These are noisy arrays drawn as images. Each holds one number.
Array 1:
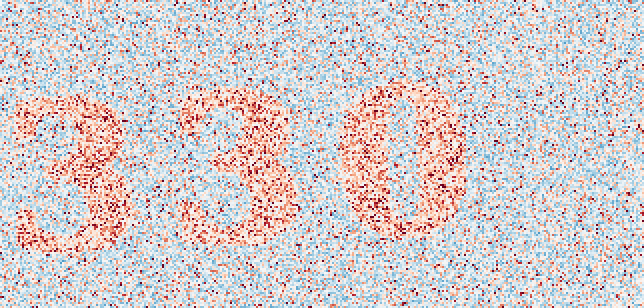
330
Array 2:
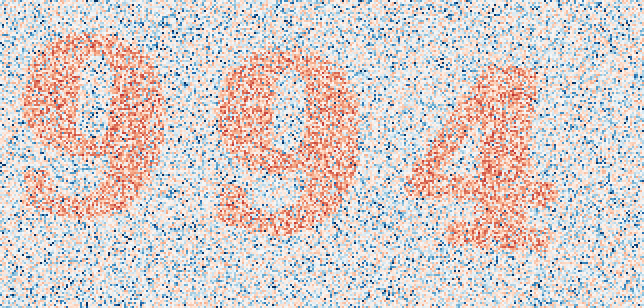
994
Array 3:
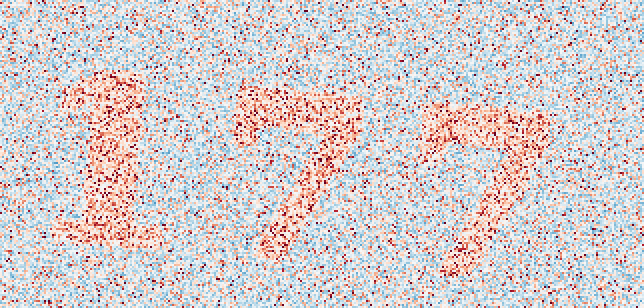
177
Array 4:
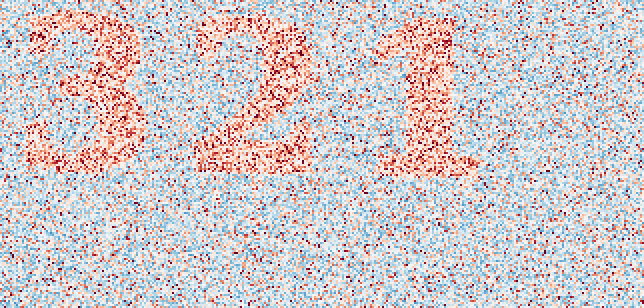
321
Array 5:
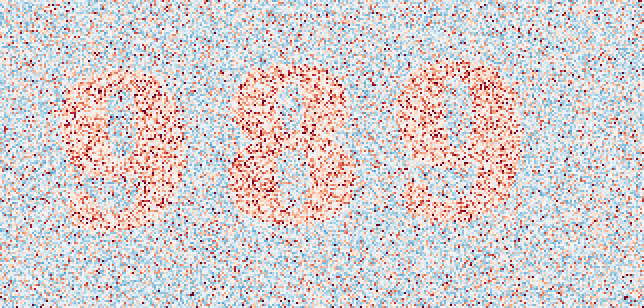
989
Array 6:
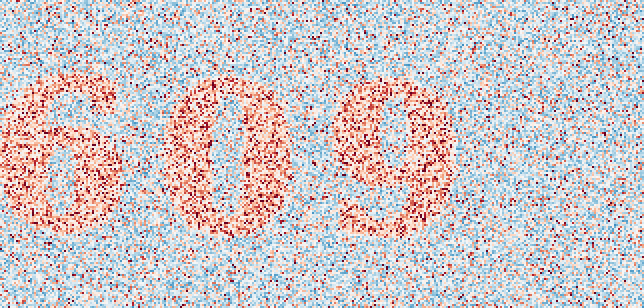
609
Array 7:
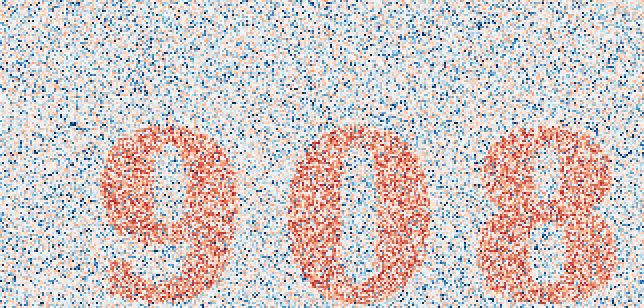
908
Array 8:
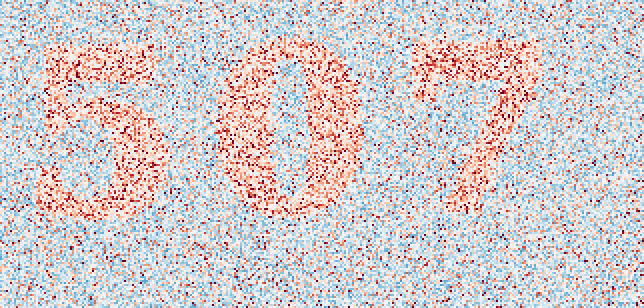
507
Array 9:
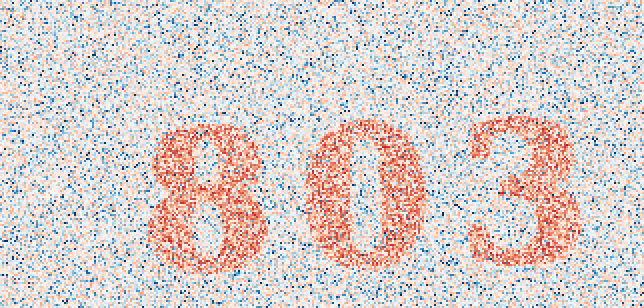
803
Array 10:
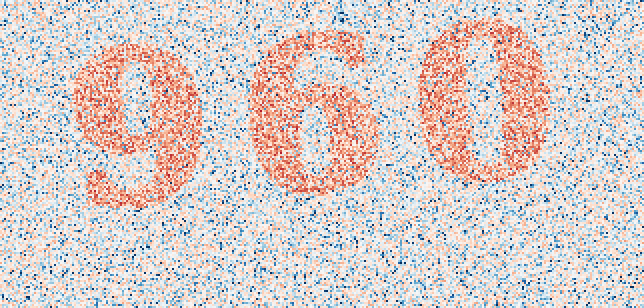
960
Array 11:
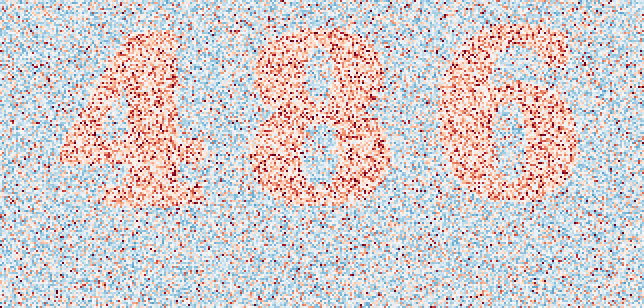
486
